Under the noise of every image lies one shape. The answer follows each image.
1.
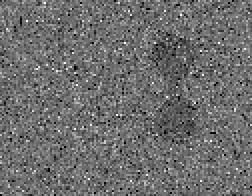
dumbbell
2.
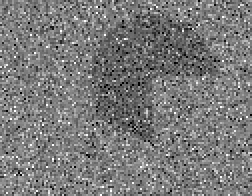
disc with a wedge cut out
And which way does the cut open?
down and right
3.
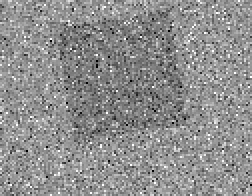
square
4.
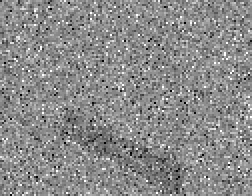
bar
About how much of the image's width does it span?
half
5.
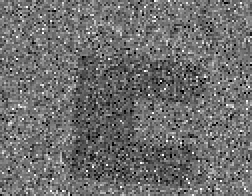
square with a notch
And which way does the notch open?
right
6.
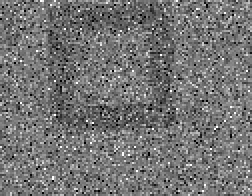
square frame
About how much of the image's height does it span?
two thirds
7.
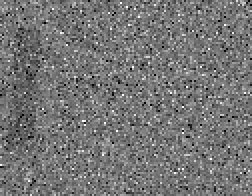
bar
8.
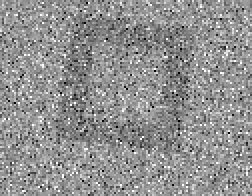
square frame
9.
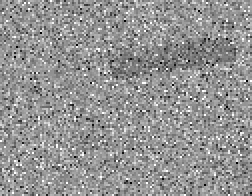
bar
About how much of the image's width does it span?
half
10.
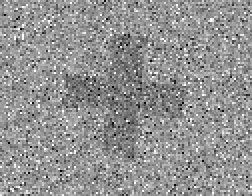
cross
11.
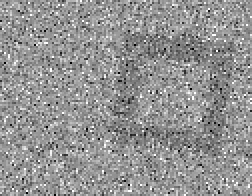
square frame
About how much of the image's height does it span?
two thirds
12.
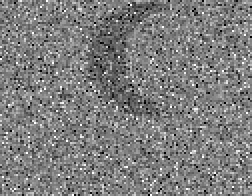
crescent
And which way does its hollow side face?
right
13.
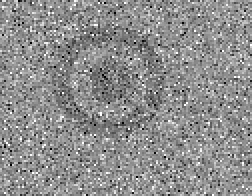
bullseye
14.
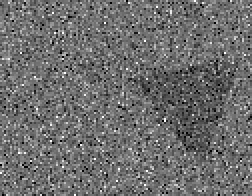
triangle
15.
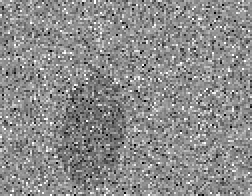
ellipse
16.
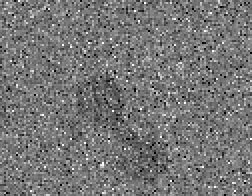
dumbbell
